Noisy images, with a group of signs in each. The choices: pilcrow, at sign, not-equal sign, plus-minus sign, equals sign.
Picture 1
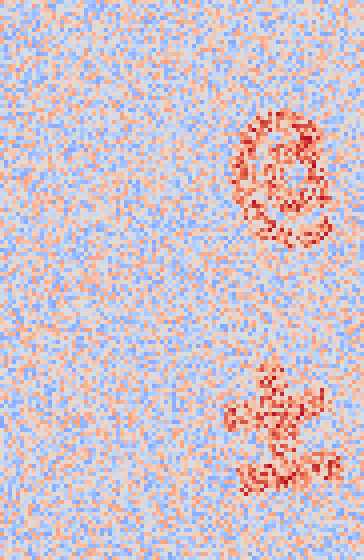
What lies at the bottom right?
plus-minus sign
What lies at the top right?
at sign
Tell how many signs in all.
2
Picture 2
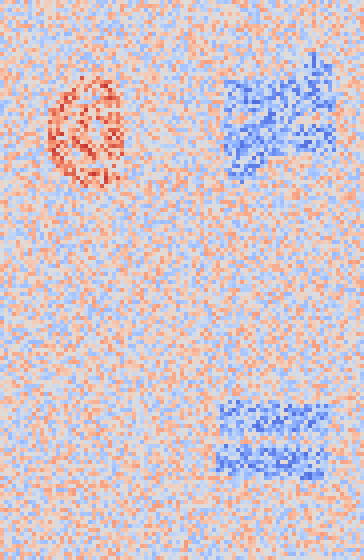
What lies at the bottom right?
equals sign
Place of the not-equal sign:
top right
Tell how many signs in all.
3
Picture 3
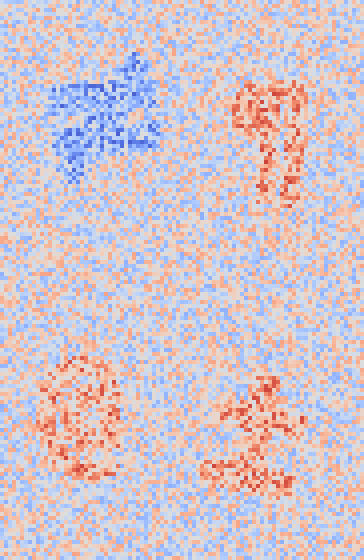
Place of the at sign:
bottom left
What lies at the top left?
not-equal sign
